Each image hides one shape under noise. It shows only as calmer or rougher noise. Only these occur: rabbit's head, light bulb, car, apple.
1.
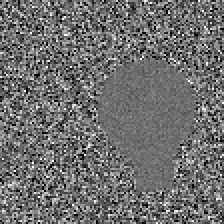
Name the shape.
light bulb
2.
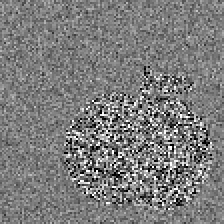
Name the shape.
apple
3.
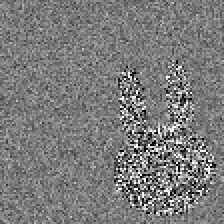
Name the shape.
rabbit's head
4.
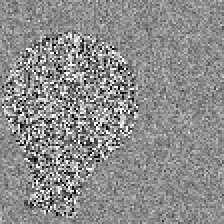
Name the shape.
light bulb
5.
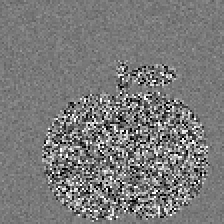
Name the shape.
apple
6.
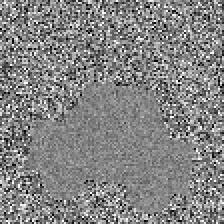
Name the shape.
car
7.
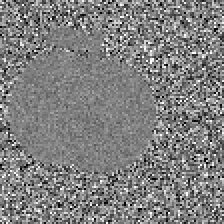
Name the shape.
apple
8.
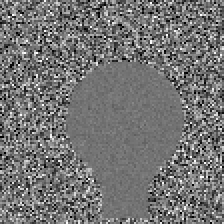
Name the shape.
light bulb
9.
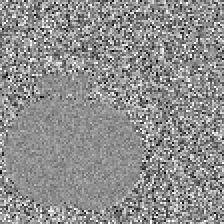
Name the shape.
apple
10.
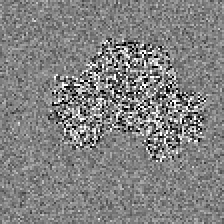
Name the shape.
car
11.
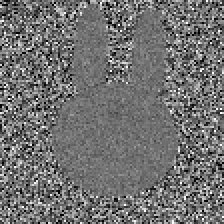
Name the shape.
rabbit's head
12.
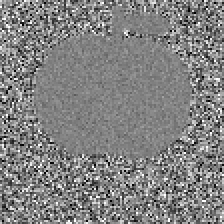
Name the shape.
apple
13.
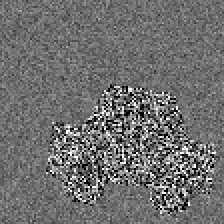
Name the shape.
car
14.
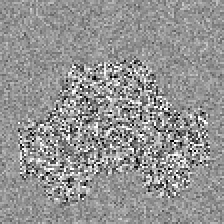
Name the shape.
car
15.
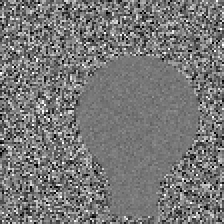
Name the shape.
light bulb
